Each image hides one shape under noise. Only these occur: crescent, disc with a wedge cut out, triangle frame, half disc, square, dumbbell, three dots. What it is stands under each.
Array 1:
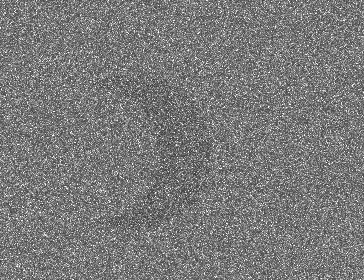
crescent
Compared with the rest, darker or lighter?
darker
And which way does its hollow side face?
left
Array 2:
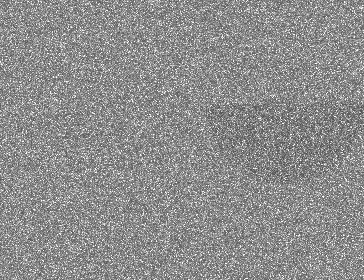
half disc
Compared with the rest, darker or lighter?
darker
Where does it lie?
middle right
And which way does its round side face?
down
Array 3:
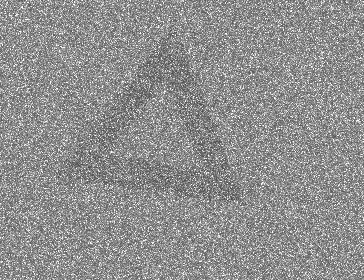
triangle frame
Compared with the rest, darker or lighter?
darker
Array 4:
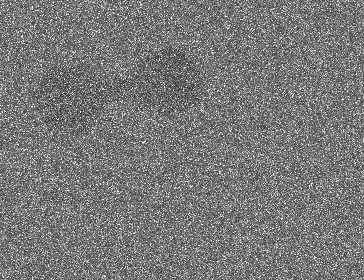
dumbbell
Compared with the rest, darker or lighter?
darker
